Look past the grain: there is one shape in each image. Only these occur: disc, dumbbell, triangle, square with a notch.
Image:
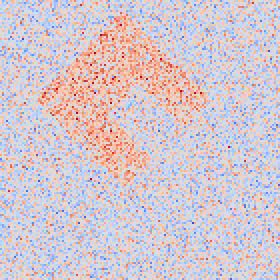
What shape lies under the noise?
square with a notch
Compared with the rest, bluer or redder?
redder
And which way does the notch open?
down and right
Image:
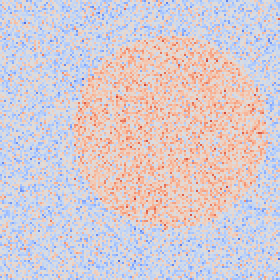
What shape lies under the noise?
disc
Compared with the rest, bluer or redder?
redder
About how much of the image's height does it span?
two thirds
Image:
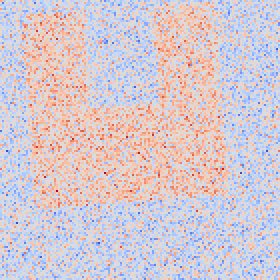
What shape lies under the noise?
square with a notch
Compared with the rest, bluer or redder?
redder
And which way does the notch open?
up
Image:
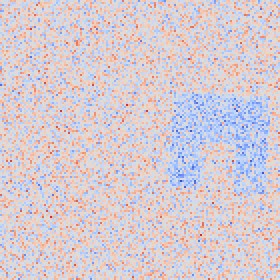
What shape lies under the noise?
square with a notch
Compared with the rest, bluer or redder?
bluer
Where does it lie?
middle right
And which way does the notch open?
down
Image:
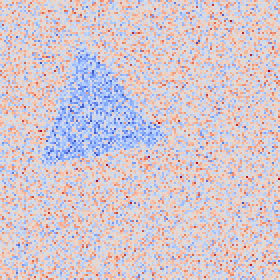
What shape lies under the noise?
triangle
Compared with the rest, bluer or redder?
bluer
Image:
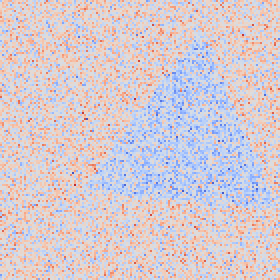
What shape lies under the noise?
triangle
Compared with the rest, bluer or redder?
bluer
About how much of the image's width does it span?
two thirds
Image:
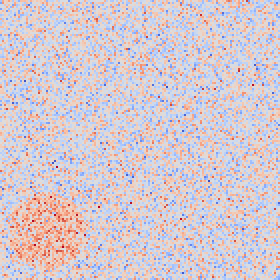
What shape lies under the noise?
disc
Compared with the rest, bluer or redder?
redder
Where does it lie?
bottom left
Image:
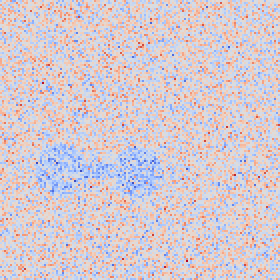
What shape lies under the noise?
dumbbell
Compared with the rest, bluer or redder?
bluer
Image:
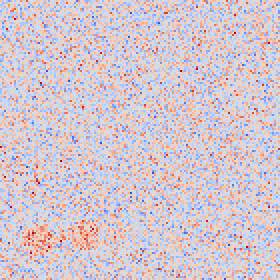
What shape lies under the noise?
dumbbell
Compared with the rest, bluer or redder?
redder
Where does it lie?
bottom left
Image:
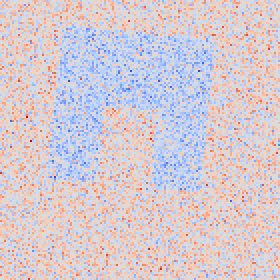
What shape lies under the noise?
square with a notch
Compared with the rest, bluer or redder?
bluer
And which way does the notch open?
down
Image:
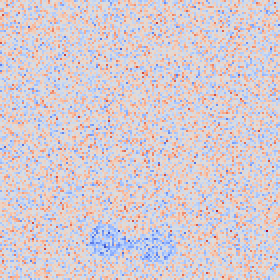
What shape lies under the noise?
dumbbell
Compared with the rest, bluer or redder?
bluer
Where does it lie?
bottom middle
